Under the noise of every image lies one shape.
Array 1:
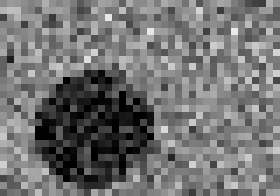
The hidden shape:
disc
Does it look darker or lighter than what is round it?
darker
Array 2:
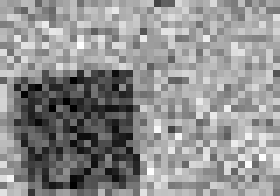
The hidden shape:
square
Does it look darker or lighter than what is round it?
darker
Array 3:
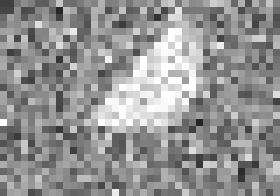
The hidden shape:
half disc
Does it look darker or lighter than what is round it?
lighter
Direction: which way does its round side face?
down and right
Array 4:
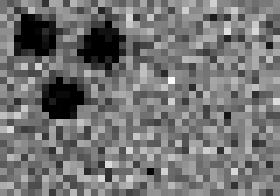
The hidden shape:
three dots
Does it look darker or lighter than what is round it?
darker
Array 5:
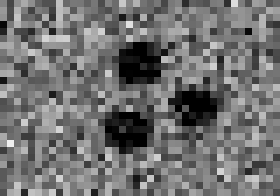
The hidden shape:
three dots
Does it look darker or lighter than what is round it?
darker
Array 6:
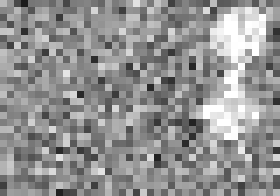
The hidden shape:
dumbbell
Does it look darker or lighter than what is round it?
lighter
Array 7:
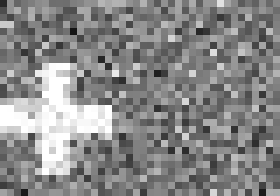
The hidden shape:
cross
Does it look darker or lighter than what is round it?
lighter
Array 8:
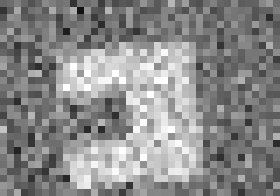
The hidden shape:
square with a notch
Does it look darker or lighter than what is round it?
lighter
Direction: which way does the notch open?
left
